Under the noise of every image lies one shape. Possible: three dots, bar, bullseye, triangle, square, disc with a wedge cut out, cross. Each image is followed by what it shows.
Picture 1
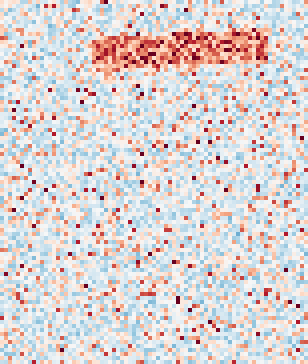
bar
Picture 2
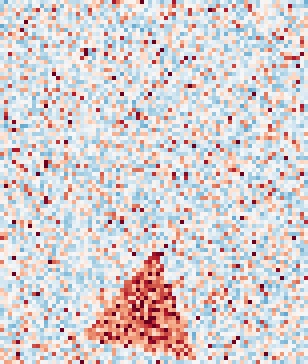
triangle
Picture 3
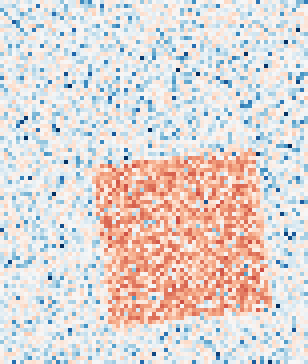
square
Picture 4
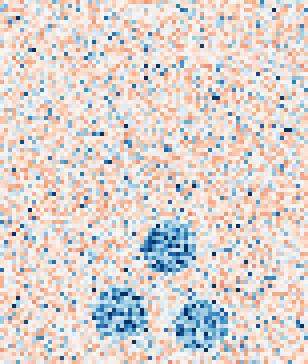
three dots
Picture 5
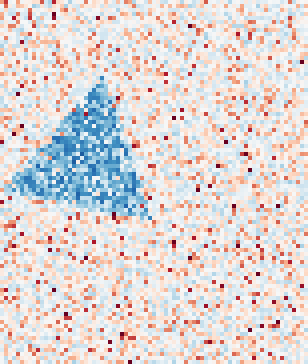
triangle
